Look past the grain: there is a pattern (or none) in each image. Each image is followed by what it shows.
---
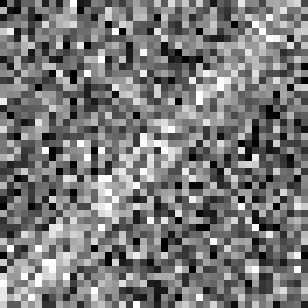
a diagonal band
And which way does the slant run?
bottom left to top right
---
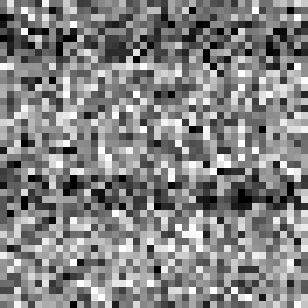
bands of rows
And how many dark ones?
2
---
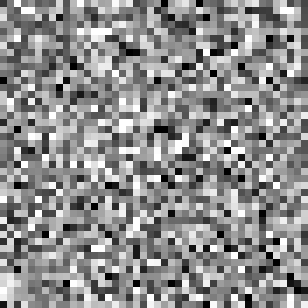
only noise
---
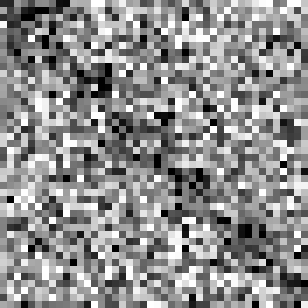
blocks along the diagonal
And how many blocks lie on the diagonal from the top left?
6
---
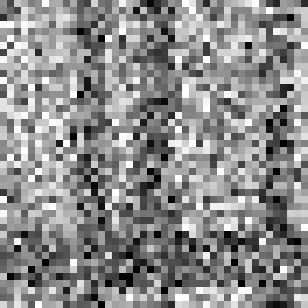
bands of rows crossing bands of columns
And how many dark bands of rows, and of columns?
1 and 3
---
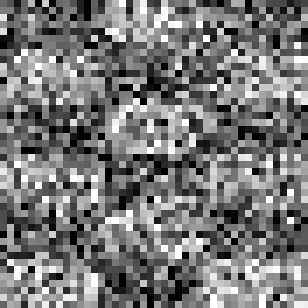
a checkerboard
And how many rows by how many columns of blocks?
6 by 3
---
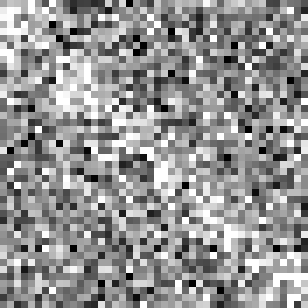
blocks along the diagonal
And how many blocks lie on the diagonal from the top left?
6
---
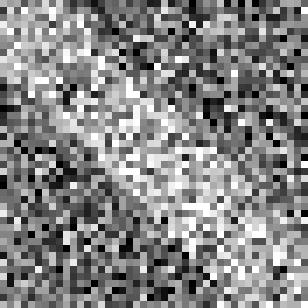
a diagonal band
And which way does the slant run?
top left to bottom right
